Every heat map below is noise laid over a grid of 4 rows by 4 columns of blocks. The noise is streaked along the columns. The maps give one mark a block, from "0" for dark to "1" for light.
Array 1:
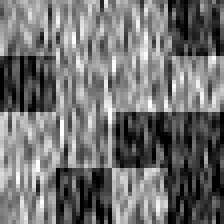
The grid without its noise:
1110
0111
1100
1010
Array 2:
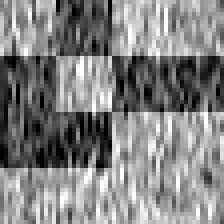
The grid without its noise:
1011
0100
0011
1111
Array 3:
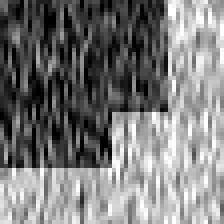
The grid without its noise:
0001
0001
0011
1111
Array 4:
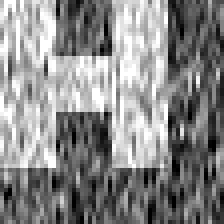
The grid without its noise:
1010
1110
1010
0000
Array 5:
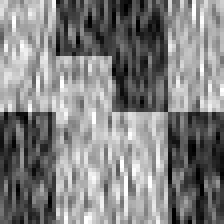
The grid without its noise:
1001
1101
0110
0110
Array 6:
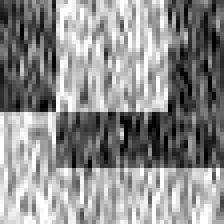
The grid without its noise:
0110
0110
1000
1111
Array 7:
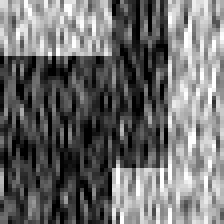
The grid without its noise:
1101
0001
0001
0011
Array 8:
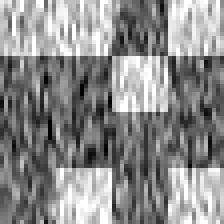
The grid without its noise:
1101
0010
0000
0101
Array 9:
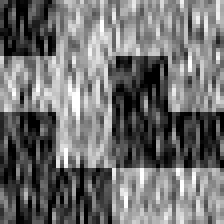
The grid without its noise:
0111
1101
0100
0011
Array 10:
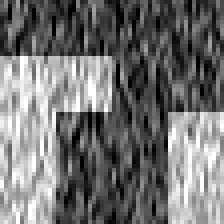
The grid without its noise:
0000
1100
1001
1001
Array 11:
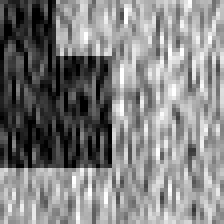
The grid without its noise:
0111
0011
0011
1111
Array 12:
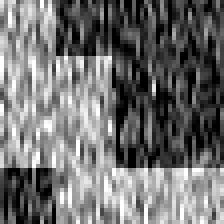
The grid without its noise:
1000
1100
1100
0111
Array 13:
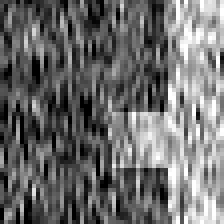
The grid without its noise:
0001
0001
0011
0001
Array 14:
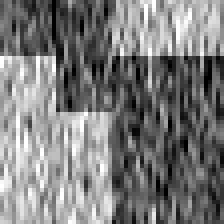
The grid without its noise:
0011
1000
1100
1100
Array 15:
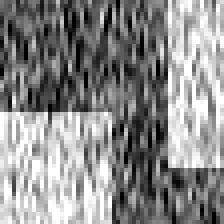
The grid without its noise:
0001
0001
1101
1100
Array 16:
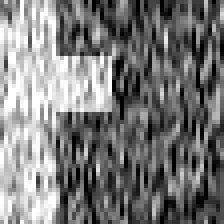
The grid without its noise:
1000
1100
1000
1000
